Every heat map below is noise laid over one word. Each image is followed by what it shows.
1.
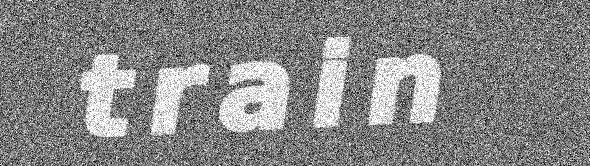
train
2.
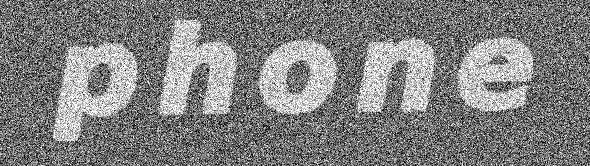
phone
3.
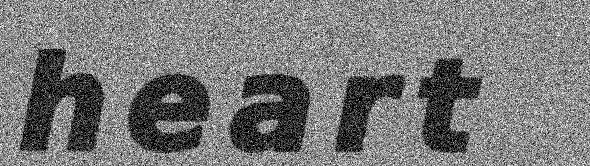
heart
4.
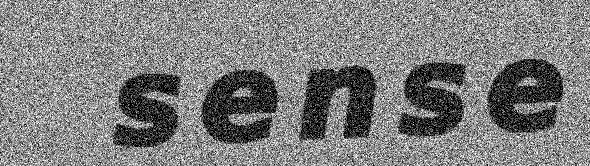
sense
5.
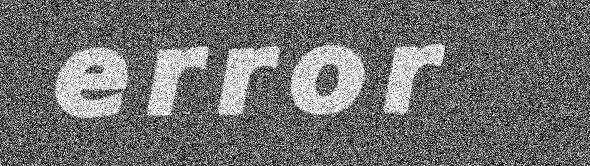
error
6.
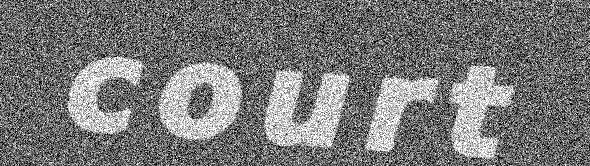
court
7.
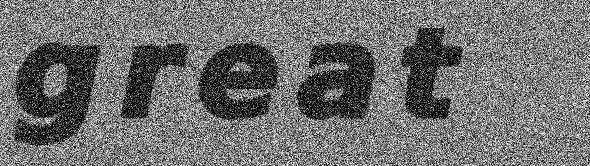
great
